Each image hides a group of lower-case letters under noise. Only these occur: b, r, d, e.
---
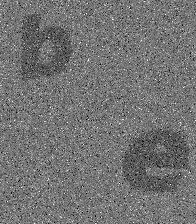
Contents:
top left: b; bottom right: e
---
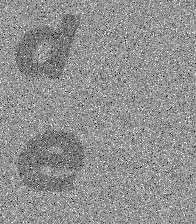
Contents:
top left: d; bottom left: e
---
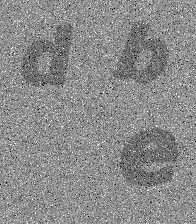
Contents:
top left: d; top right: b; bottom right: e
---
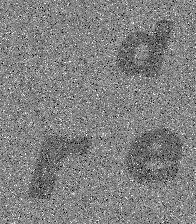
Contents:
top right: d; bottom left: r; bottom right: e
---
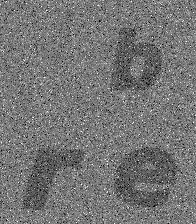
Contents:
top right: b; bottom left: r; bottom right: e
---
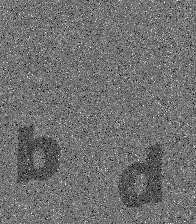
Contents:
bottom left: b; bottom right: d
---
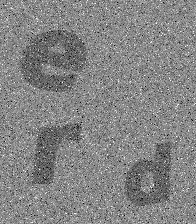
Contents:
top left: e; bottom left: r; bottom right: d
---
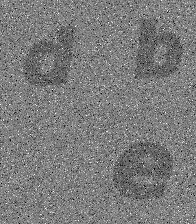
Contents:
top left: d; top right: b; bottom right: e
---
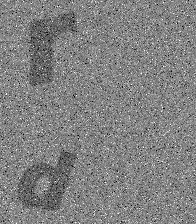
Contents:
top left: r; bottom left: d
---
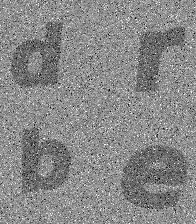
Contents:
top left: d; top right: r; bottom left: b; bottom right: e
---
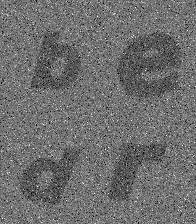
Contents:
top left: b; top right: e; bottom left: d; bottom right: r
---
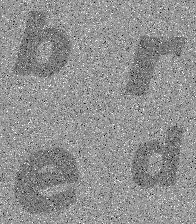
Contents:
top left: b; top right: r; bottom left: e; bottom right: d
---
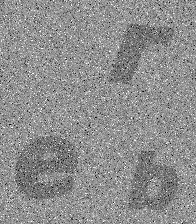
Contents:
top right: r; bottom left: e; bottom right: b
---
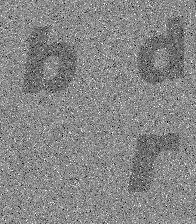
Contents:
top left: b; top right: d; bottom right: r
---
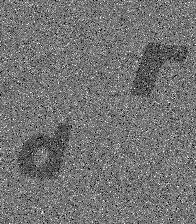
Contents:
top right: r; bottom left: d
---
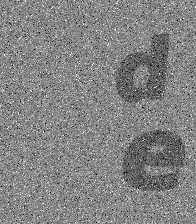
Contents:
top right: d; bottom right: e
